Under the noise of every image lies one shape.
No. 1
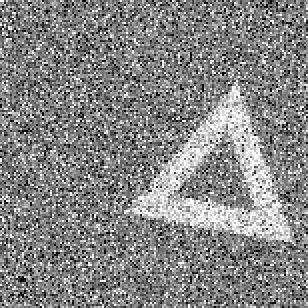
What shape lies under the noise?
triangle frame
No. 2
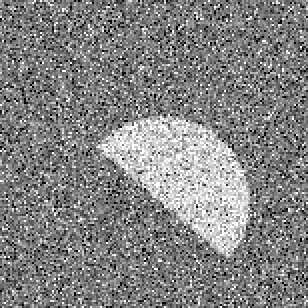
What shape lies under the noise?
half disc
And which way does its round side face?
up and right
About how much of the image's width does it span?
half
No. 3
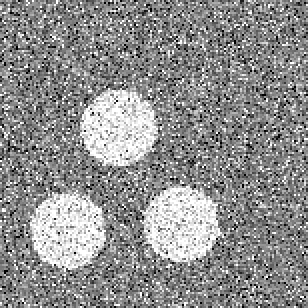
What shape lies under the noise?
three dots
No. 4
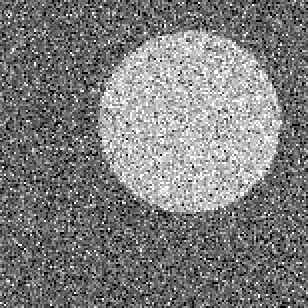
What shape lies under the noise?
disc
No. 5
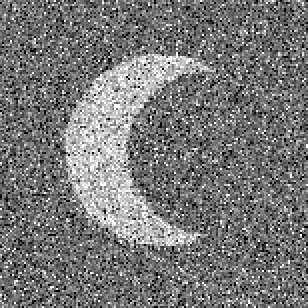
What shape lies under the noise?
crescent
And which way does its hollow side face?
right
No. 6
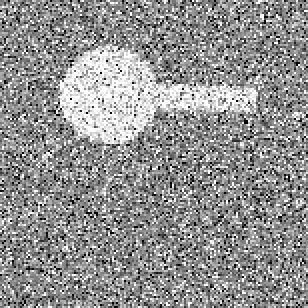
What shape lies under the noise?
lollipop
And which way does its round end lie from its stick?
left
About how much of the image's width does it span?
two thirds
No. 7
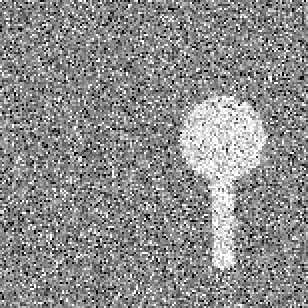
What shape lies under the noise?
lollipop
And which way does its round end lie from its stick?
up
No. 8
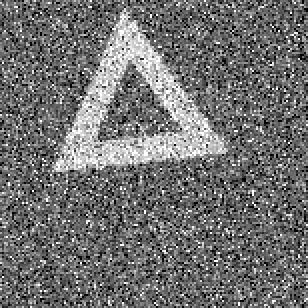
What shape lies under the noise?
triangle frame
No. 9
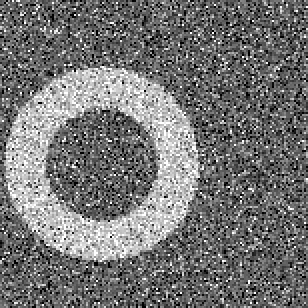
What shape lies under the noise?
ring
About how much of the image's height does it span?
two thirds
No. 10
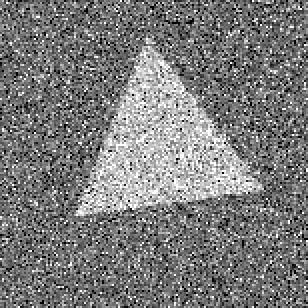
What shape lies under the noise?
triangle
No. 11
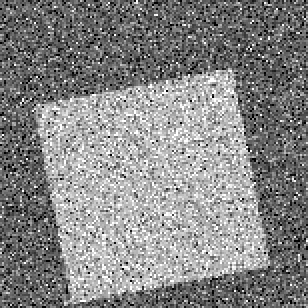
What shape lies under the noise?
square
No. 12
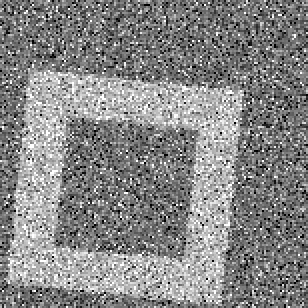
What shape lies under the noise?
square frame
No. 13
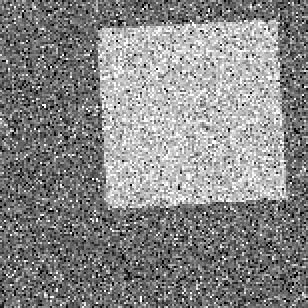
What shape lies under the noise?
square
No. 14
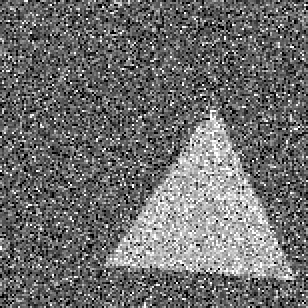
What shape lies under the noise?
triangle
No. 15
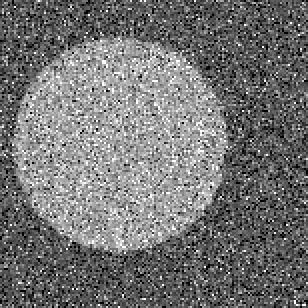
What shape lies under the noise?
disc
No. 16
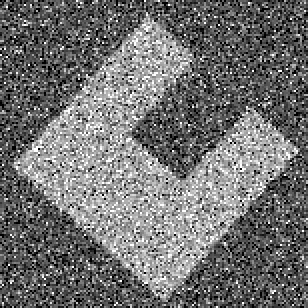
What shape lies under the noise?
square with a notch
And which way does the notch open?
up and right
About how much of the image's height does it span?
nearly all
